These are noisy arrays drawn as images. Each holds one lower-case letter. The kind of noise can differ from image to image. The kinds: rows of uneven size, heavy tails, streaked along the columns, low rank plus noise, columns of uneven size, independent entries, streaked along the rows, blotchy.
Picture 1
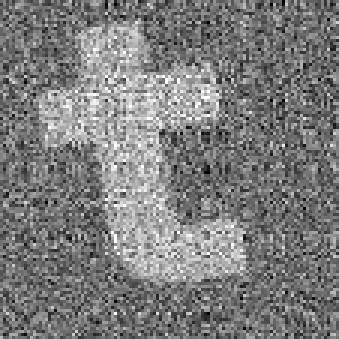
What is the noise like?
low rank plus noise
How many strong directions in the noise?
three or four
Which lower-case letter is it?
t
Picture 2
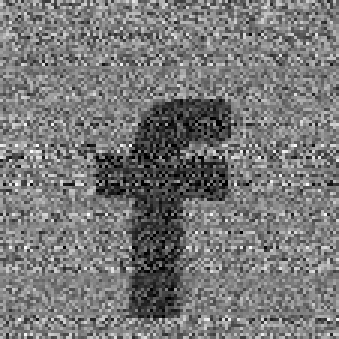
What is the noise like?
rows of uneven size
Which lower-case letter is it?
f
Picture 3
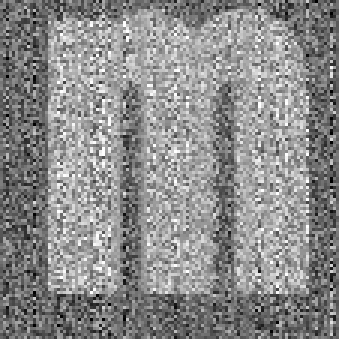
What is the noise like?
columns of uneven size
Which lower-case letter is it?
m
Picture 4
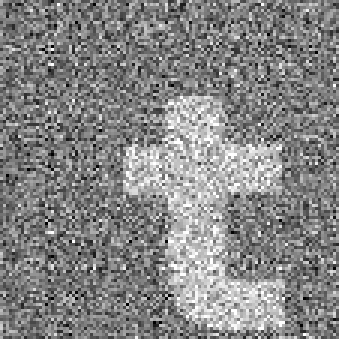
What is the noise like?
low rank plus noise
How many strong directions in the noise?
five to eight
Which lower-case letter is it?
t
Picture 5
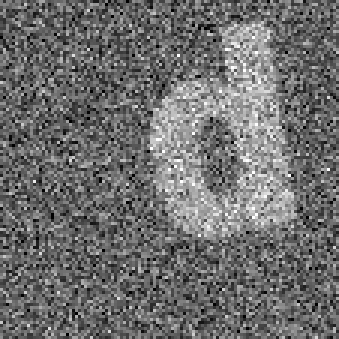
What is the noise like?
independent entries
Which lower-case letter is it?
d
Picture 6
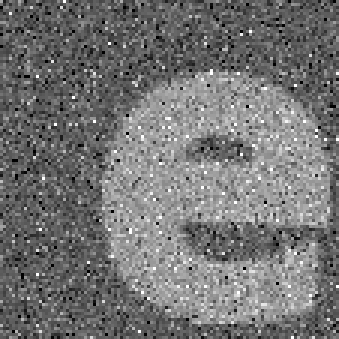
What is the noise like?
heavy tails
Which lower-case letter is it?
e
